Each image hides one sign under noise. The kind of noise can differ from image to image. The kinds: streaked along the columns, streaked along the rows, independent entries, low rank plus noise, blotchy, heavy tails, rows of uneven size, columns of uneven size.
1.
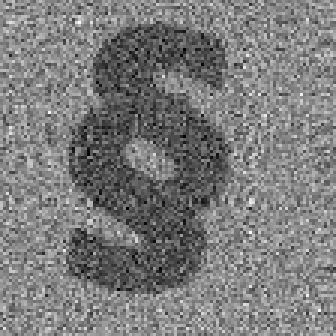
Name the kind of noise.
low rank plus noise
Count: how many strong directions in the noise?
three or four
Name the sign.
section sign
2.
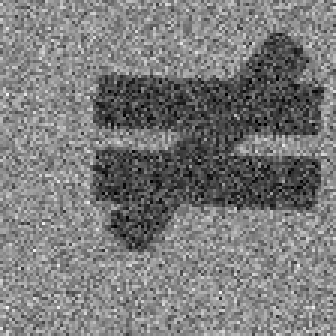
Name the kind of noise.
independent entries
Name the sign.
not-equal sign
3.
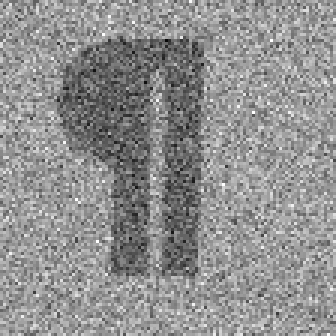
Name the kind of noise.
independent entries
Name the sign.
pilcrow
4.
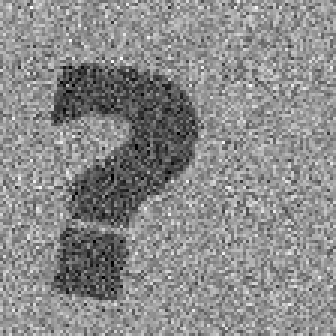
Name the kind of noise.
low rank plus noise
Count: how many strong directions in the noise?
five to eight
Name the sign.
question mark
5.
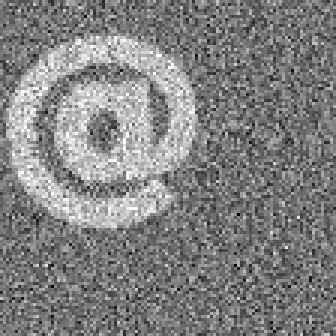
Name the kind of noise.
low rank plus noise
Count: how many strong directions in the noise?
three or four
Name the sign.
at sign
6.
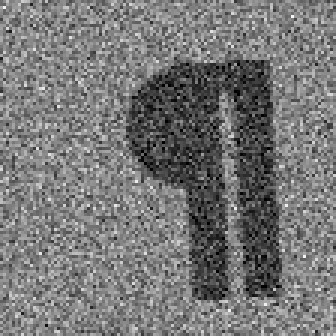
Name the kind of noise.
independent entries
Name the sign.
pilcrow
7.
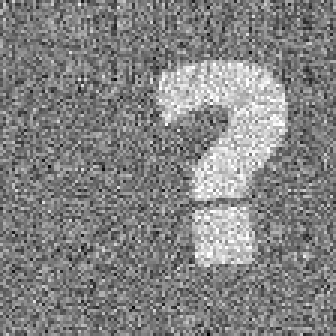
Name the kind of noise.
low rank plus noise
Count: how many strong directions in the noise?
two
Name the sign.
question mark
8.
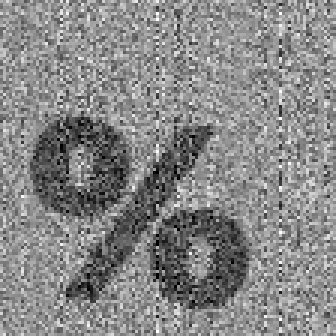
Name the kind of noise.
columns of uneven size
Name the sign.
percent sign
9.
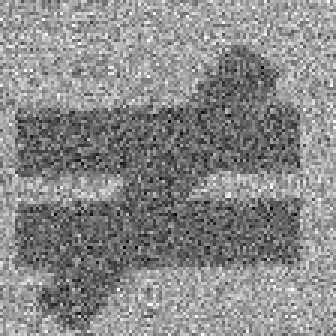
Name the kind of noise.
low rank plus noise
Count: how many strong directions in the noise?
three or four
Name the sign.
not-equal sign
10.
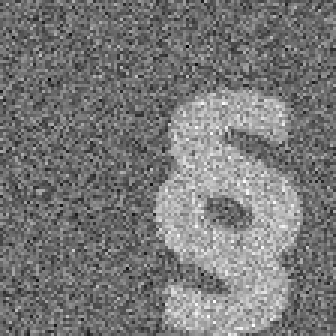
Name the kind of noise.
independent entries
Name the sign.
section sign
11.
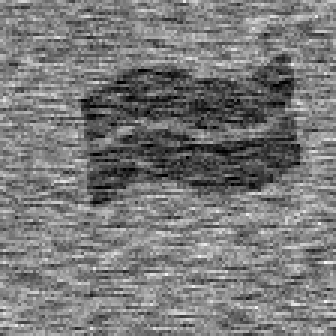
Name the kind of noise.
streaked along the rows
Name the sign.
approximately sign
